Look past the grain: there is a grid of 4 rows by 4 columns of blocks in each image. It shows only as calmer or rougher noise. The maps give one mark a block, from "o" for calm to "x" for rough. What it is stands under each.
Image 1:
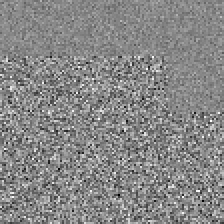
o o o o
x x x o
x x x x
x x x x
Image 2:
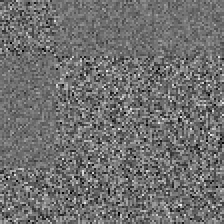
x o o o
o x x x
o x x x
x x x x
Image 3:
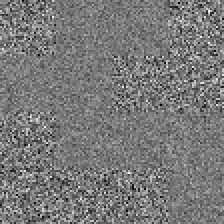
x o o x
o o x x
x o o o
x x x o
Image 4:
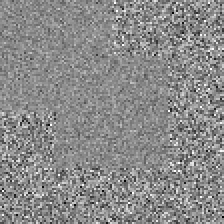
o o x x
o o o x
x o o x
x x x x
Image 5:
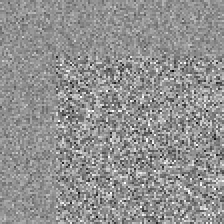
o o o o
o x x x
o x x x
o x x x
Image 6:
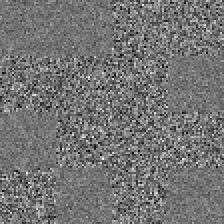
o o x x
x x x o
o x x x
x o x o
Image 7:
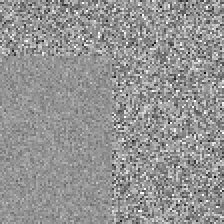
x x x x
o o x x
o o x x
o o x x
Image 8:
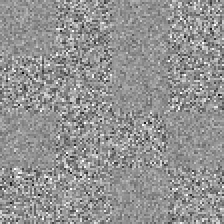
o x o x
x x o x
o x x o
x x o x
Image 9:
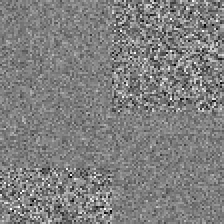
o o x x
o o x x
o o o o
x x o o
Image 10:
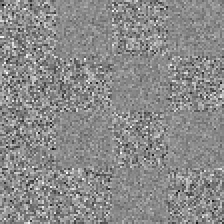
x o x o
x x o x
x o x o
x x o x
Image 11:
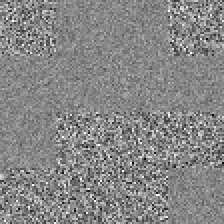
x o o x
o o o o
o x x x
x x x o
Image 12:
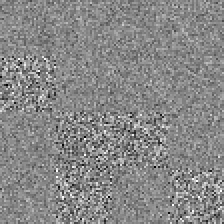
o o o o
x o o o
o x x o
o x o x
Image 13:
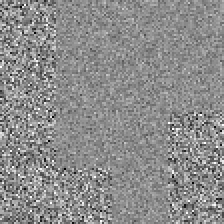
x o o o
x o o o
x o o x
x x o x
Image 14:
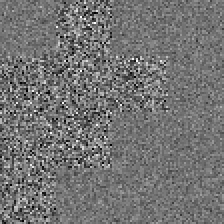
o x o o
x x x o
x x o o
x o o o
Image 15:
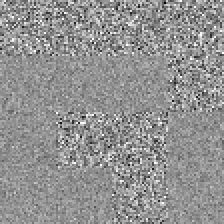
x x x x
o o o x
o x x o
o o x o
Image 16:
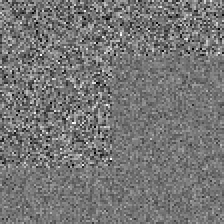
x x x x
x x o o
x x o o
o o o o
